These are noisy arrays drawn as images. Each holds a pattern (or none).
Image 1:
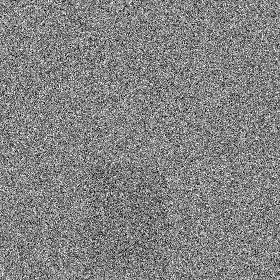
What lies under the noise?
one block
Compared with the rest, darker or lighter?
darker
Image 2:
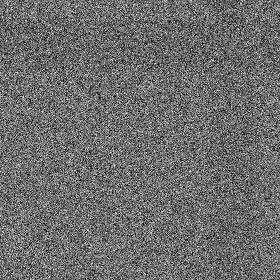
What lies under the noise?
bands of rows crossing bands of columns
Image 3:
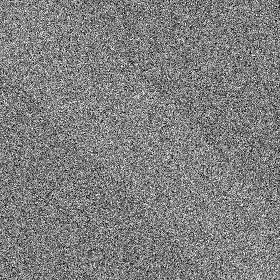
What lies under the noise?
a diagonal band
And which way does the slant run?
top left to bottom right
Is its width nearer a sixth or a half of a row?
a half
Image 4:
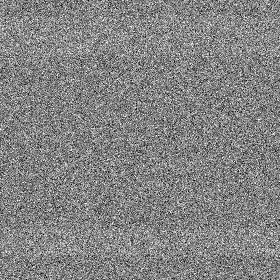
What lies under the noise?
bands of rows
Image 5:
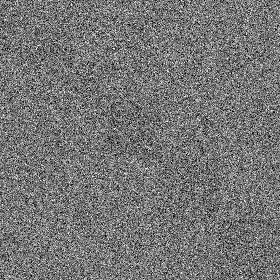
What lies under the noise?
blocks along the diagonal
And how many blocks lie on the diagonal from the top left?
6
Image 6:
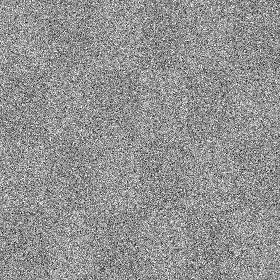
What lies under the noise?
a checkerboard
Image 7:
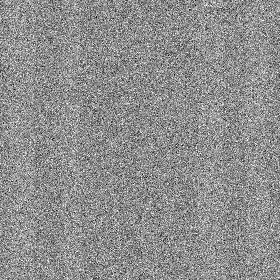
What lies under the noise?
bands of columns
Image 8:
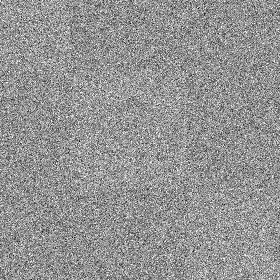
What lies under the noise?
blocks along the diagonal
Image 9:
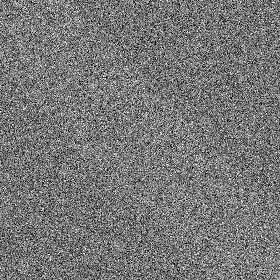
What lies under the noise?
a diagonal band
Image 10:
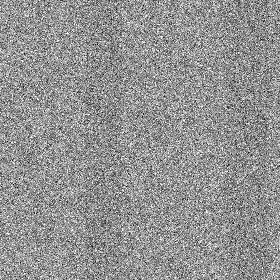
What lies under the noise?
bands of columns
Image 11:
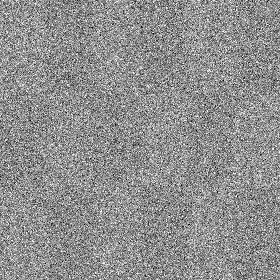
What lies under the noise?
a checkerboard
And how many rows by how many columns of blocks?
3 by 6
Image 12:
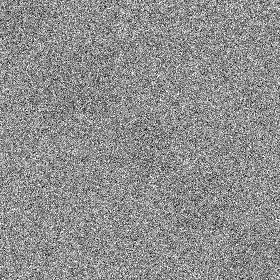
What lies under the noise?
blocks along the diagonal
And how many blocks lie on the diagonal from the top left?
5
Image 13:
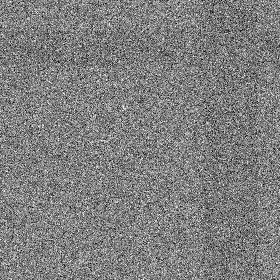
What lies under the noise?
bands of rows crossing bands of columns
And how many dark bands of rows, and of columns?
1 and 1
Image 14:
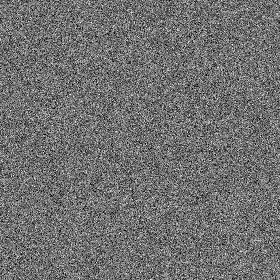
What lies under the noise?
only noise
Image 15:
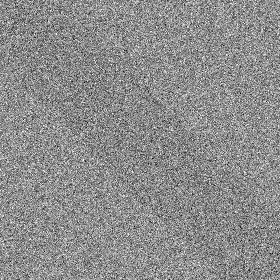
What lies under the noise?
a diagonal band
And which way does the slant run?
top left to bottom right
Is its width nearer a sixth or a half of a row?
a half
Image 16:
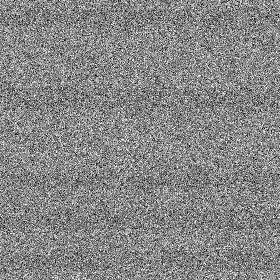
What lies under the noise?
bands of rows
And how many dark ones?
5
